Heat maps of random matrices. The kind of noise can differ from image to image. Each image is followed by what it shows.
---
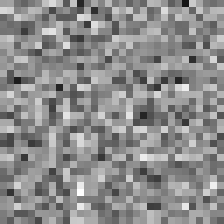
low rank plus noise
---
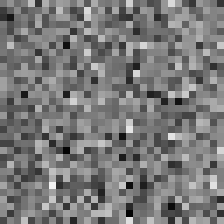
low rank plus noise
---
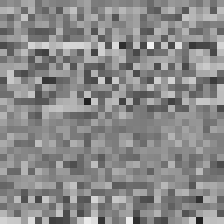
rows of uneven size
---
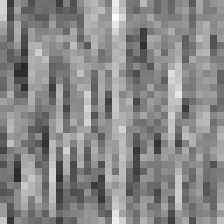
streaked along the columns
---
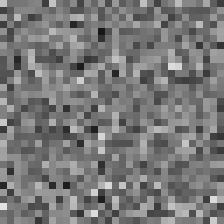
low rank plus noise
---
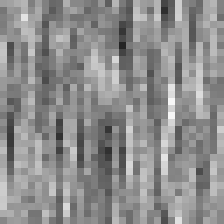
streaked along the columns
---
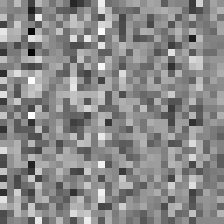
columns of uneven size
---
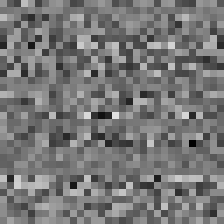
rows of uneven size
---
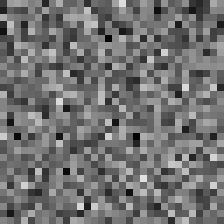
independent entries
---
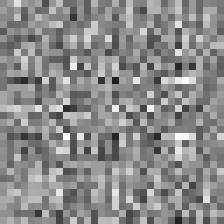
low rank plus noise
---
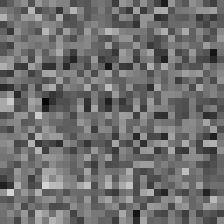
low rank plus noise
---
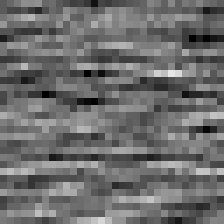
streaked along the rows
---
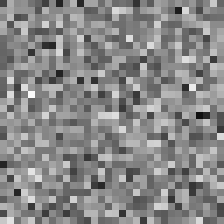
independent entries
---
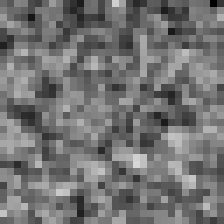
blotchy
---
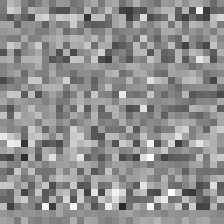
rows of uneven size
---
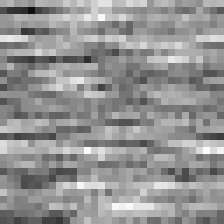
streaked along the rows
